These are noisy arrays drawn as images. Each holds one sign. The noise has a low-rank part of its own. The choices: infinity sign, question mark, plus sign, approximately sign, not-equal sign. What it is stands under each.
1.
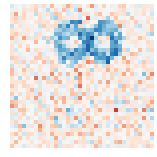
infinity sign
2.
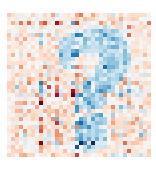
question mark
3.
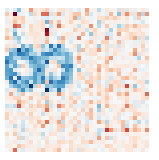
infinity sign
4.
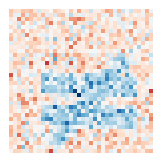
not-equal sign
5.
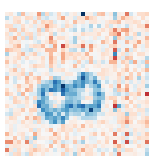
infinity sign
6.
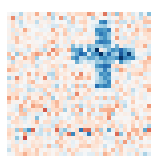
plus sign
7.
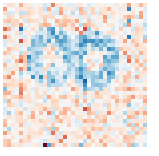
infinity sign
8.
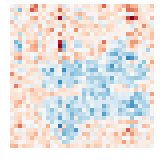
not-equal sign
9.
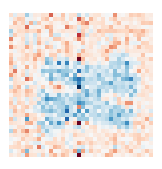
not-equal sign
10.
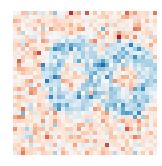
infinity sign
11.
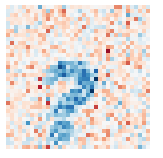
question mark
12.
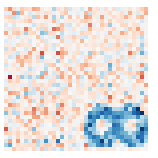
infinity sign
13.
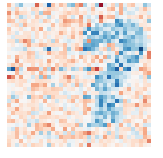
question mark
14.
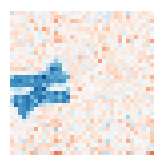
not-equal sign
